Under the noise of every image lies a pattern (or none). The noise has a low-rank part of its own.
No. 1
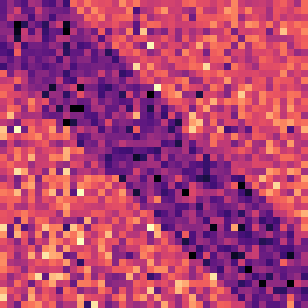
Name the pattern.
a diagonal band
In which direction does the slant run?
top left to bottom right
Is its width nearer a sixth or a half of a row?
a half
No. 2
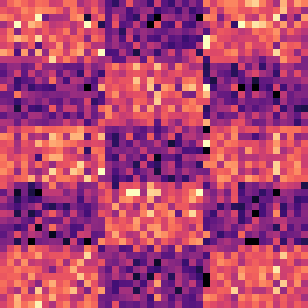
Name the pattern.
a checkerboard
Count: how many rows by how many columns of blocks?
5 by 3
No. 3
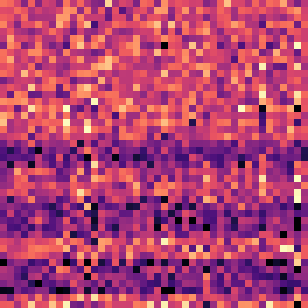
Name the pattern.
bands of rows
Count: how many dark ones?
3
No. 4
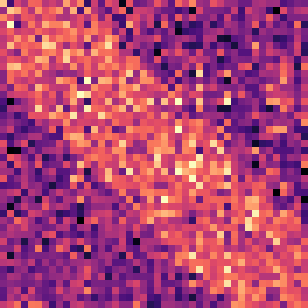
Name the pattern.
a diagonal band
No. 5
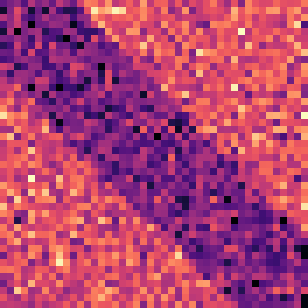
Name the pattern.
a diagonal band
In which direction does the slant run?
top left to bottom right
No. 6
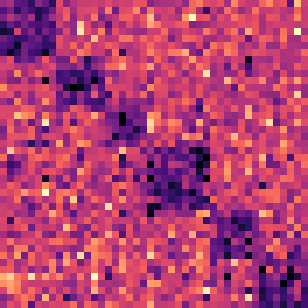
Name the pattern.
blocks along the diagonal
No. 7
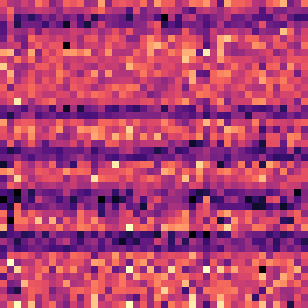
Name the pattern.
bands of rows
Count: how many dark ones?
5
